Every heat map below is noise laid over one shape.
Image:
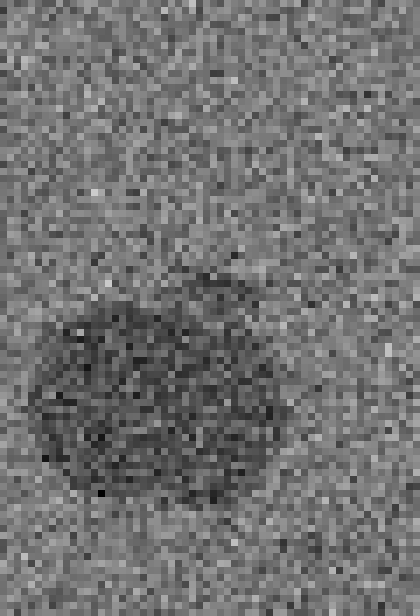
dark apple
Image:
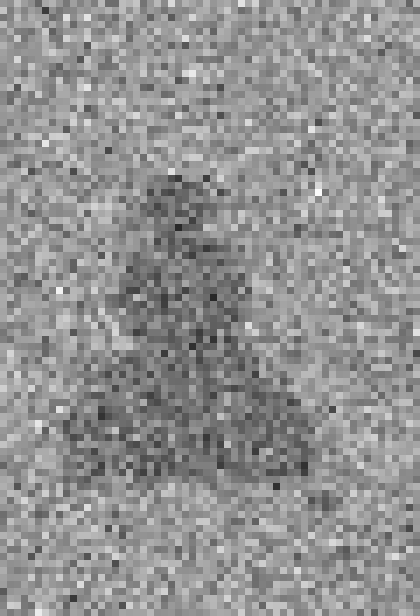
dark chess pawn
